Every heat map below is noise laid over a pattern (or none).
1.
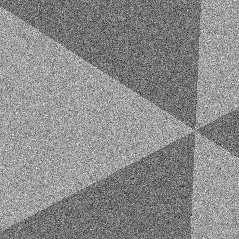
spokes from one point
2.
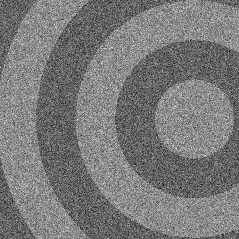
rings round one point
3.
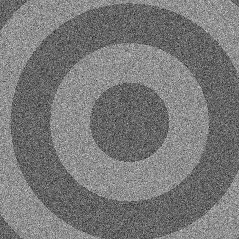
rings round one point
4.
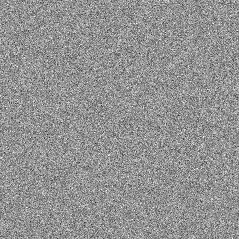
only noise
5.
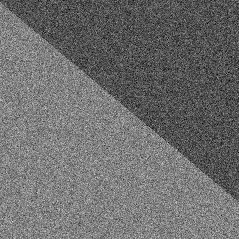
a sharp edge
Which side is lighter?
bottom left
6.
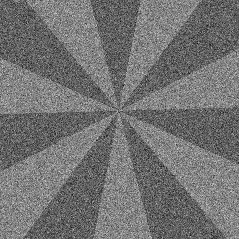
spokes from one point
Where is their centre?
centre
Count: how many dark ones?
7
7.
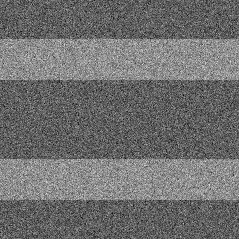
horizontal stripes
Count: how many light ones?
2
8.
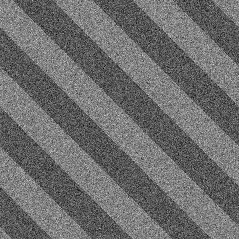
diagonal stripes
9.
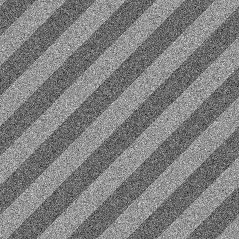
diagonal stripes
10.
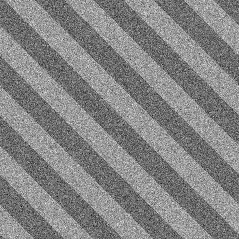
diagonal stripes
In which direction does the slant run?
top left to bottom right
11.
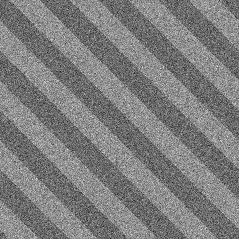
diagonal stripes
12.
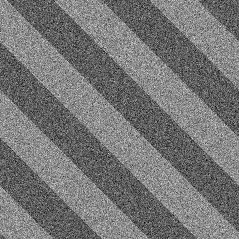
diagonal stripes
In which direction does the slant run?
top left to bottom right
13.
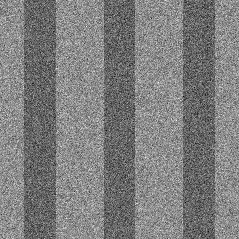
vertical stripes
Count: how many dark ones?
3
